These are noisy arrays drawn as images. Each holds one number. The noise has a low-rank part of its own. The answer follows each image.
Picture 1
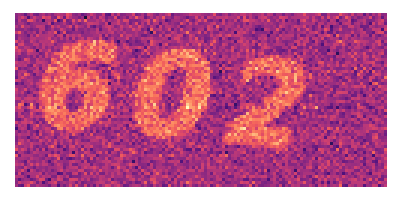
602
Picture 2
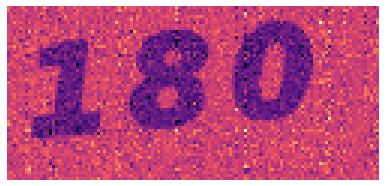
180
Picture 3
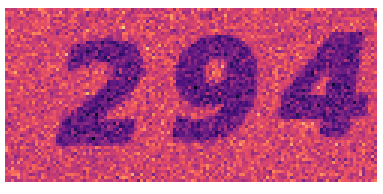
294
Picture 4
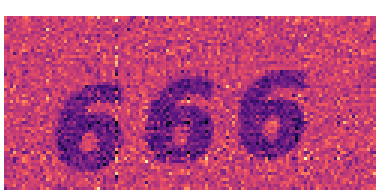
666
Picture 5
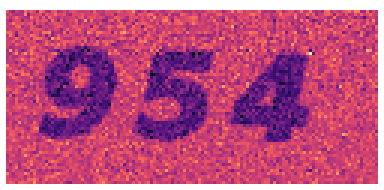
954
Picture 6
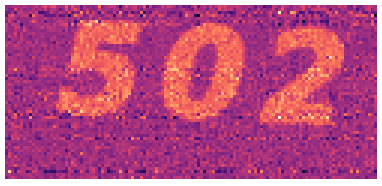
502
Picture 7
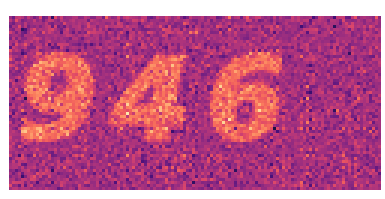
946
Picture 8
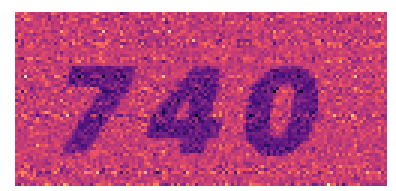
740
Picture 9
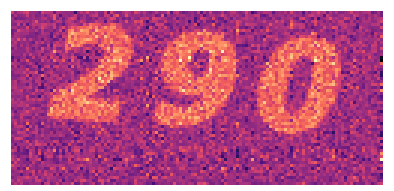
290
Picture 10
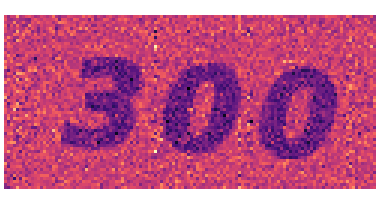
300
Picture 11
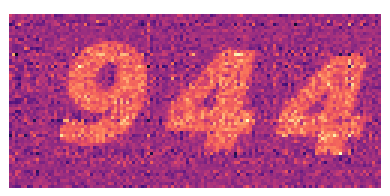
944
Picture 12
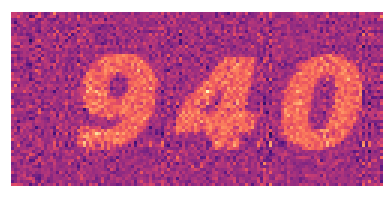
940
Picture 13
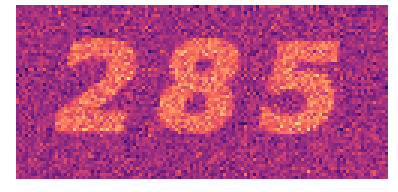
285
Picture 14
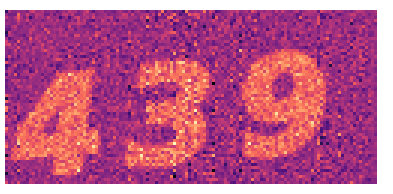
439
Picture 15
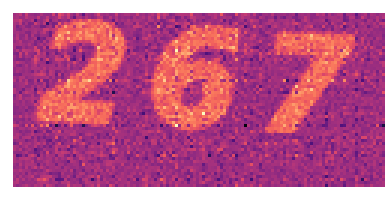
267
